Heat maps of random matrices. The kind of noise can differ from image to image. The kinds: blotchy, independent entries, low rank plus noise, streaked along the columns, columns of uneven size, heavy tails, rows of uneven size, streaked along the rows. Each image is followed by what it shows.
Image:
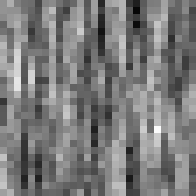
streaked along the columns
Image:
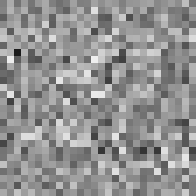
low rank plus noise
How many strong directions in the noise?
three or four
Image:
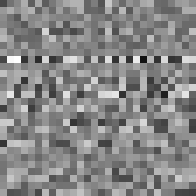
rows of uneven size
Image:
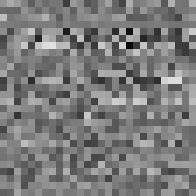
rows of uneven size
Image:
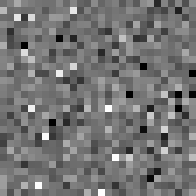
heavy tails
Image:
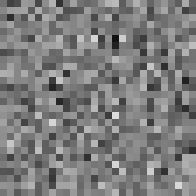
low rank plus noise
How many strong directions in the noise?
five to eight
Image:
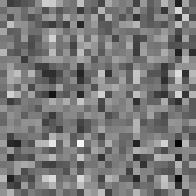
low rank plus noise
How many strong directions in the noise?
one
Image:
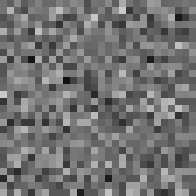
low rank plus noise
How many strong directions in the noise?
three or four
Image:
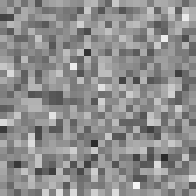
independent entries
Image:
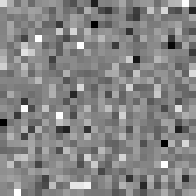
heavy tails
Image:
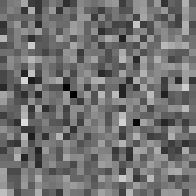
low rank plus noise
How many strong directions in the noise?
five to eight
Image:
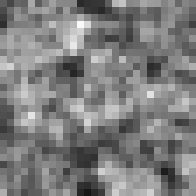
blotchy
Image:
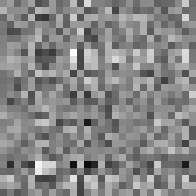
low rank plus noise
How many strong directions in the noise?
one
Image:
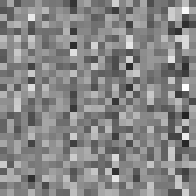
columns of uneven size
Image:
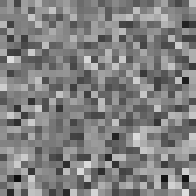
independent entries
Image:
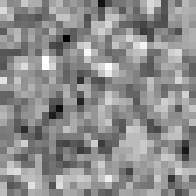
blotchy
